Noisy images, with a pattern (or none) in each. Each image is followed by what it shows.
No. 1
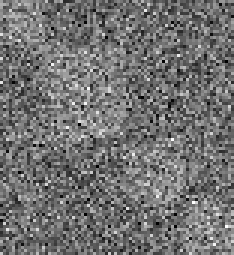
blocks along the diagonal
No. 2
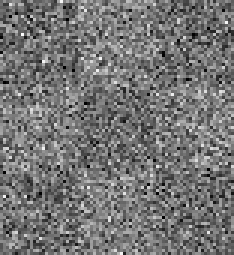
a checkerboard
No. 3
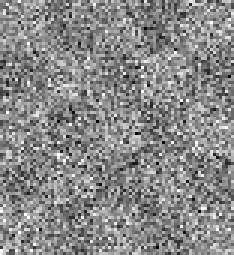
a checkerboard
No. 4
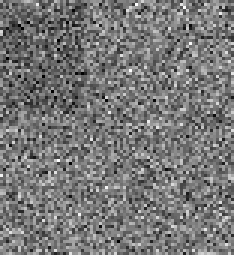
one block
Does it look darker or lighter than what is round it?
darker
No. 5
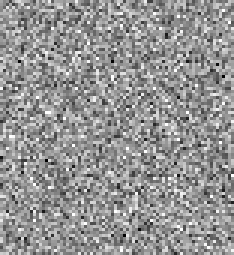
only noise
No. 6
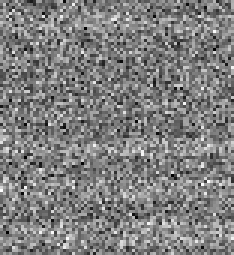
bands of rows
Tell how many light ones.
4
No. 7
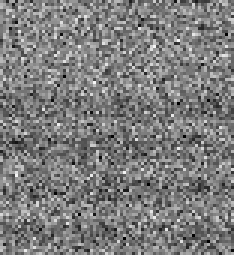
bands of rows
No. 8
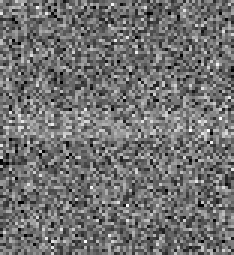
one band of rows
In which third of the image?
middle
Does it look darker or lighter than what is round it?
lighter
